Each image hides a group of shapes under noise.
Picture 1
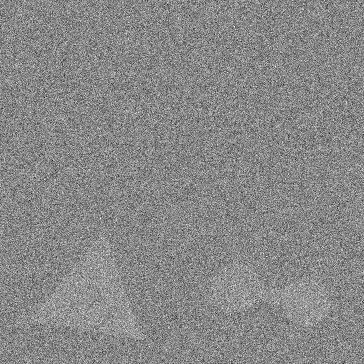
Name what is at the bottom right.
dumbbell
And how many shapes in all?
2
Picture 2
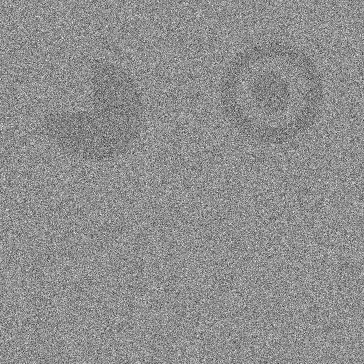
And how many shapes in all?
2
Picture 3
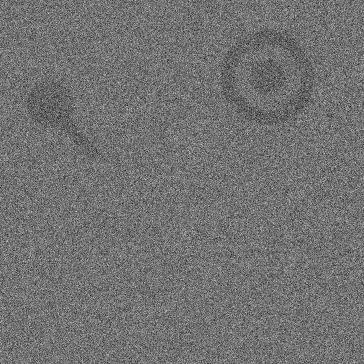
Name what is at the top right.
bullseye
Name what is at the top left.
lollipop
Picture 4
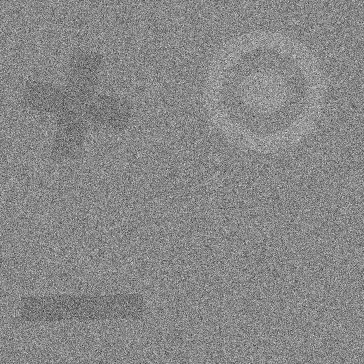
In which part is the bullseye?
top right
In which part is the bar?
bottom left
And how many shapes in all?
3
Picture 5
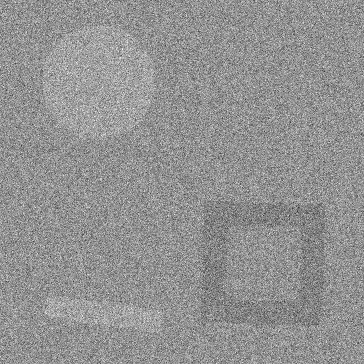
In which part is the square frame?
bottom right
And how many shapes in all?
3
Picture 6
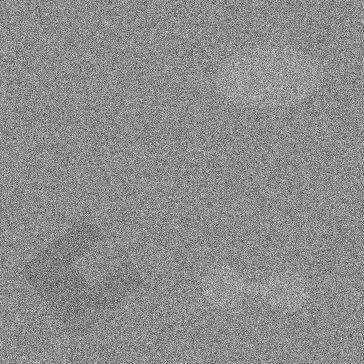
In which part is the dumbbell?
bottom right
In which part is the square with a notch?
bottom left
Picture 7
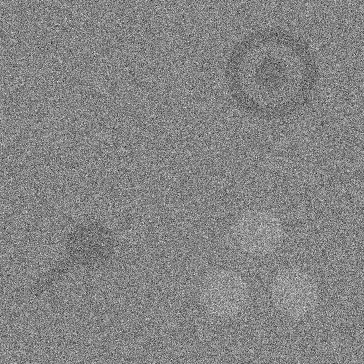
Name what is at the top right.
bullseye
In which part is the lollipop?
bottom left
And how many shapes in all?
3
